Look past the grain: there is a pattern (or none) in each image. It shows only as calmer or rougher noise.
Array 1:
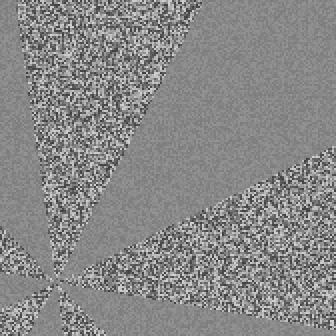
spokes from one point
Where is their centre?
bottom left
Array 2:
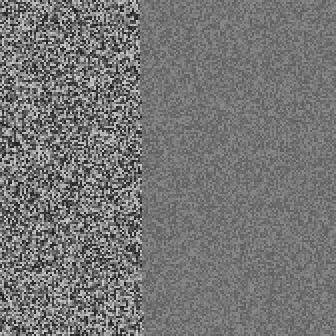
a sharp edge
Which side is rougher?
left
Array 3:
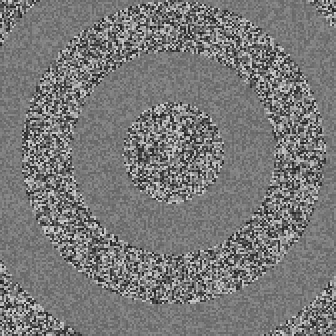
rings round one point
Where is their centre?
centre
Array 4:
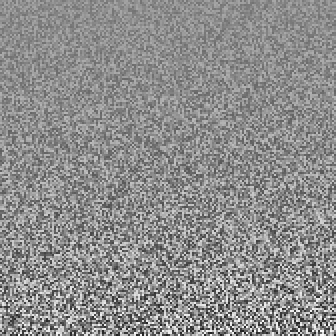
a smooth slope
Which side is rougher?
bottom
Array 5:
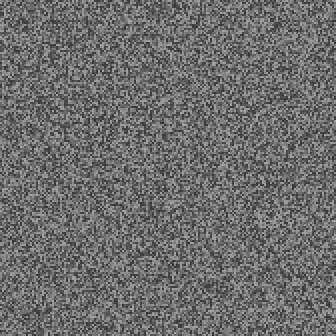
only noise
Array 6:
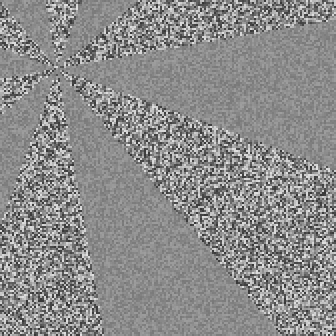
spokes from one point
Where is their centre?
top left
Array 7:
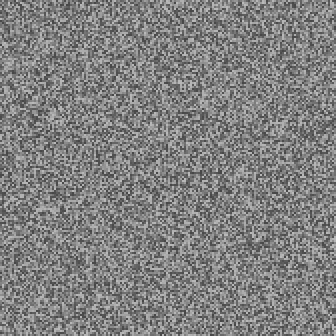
only noise
